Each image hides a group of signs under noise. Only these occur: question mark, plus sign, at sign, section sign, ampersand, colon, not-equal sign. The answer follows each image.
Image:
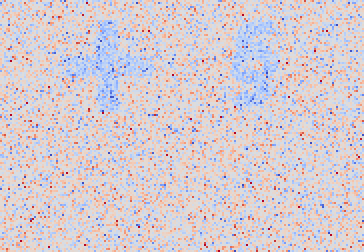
top left: plus sign; top right: section sign
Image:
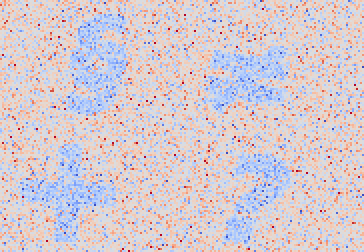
top left: section sign; top right: not-equal sign; bottom left: plus sign; bottom right: question mark
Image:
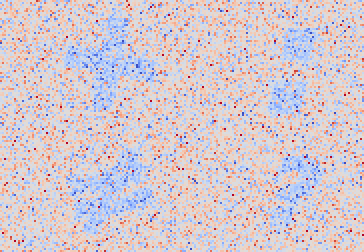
top left: plus sign; top right: colon; bottom left: not-equal sign; bottom right: question mark
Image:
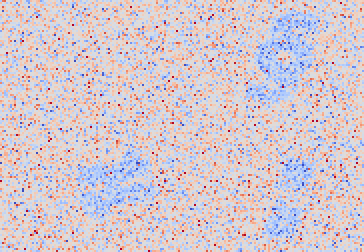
top right: section sign; bottom left: not-equal sign; bottom right: colon
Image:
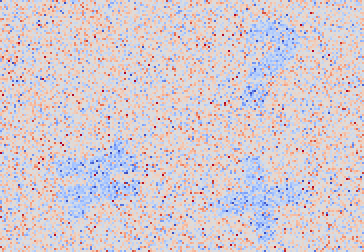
top right: question mark; bottom left: not-equal sign; bottom right: plus sign
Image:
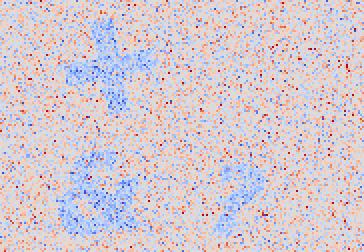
top left: plus sign; bottom left: ampersand; bottom right: question mark
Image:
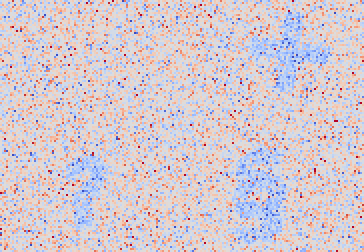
top right: plus sign; bottom left: question mark; bottom right: section sign
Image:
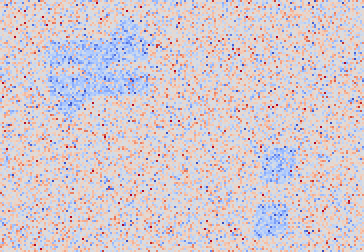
top left: not-equal sign; bottom right: colon
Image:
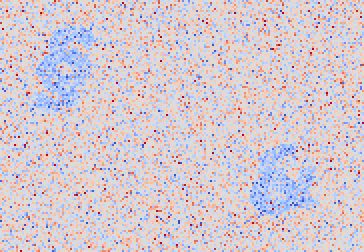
top left: section sign; bottom right: ampersand
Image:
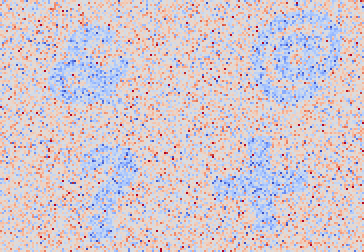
top left: ampersand; top right: at sign; bottom left: question mark; bottom right: plus sign
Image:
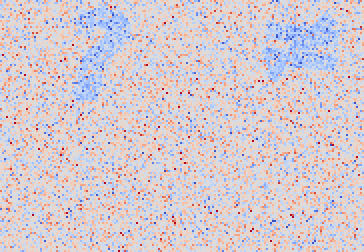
top left: question mark; top right: not-equal sign
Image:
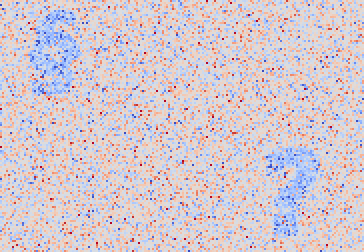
top left: section sign; bottom right: question mark
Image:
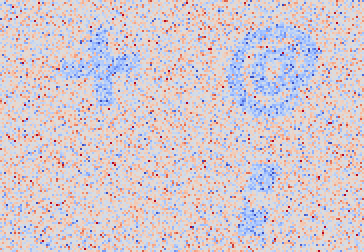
top left: plus sign; top right: at sign; bottom right: colon
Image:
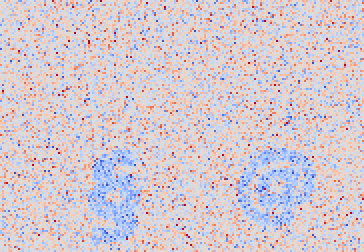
bottom left: section sign; bottom right: at sign
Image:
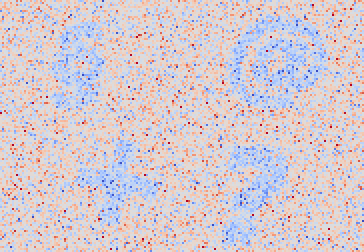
top left: section sign; top right: at sign; bottom left: plus sign; bottom right: question mark
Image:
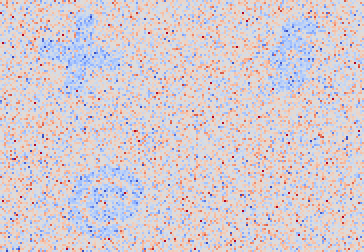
top left: plus sign; top right: section sign; bottom left: at sign
